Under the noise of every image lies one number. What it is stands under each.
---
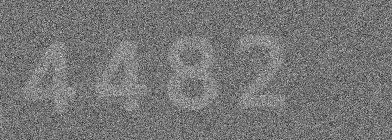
4482
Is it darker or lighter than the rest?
lighter
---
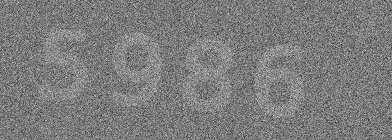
5986
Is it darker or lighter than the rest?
lighter
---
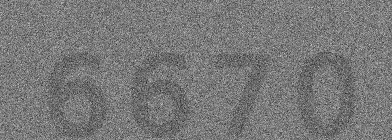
6670
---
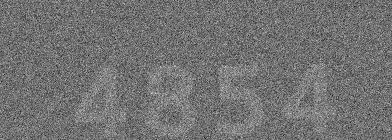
4854
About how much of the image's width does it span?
two thirds
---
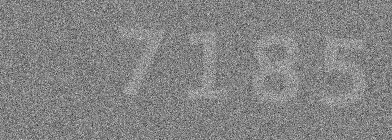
7185
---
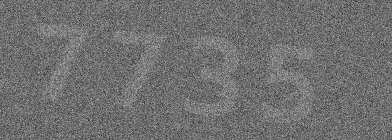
7735
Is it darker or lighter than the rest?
lighter
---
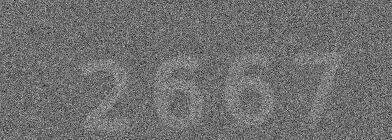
2667
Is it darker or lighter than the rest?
lighter
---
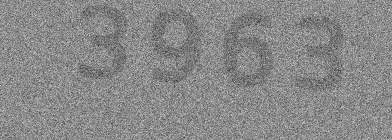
3963
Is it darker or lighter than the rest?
darker
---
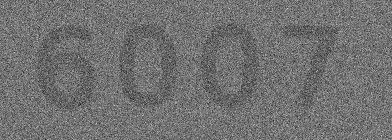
6007
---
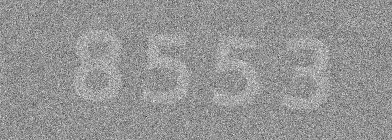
8553
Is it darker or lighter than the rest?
lighter
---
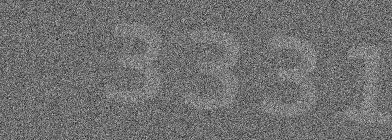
3331
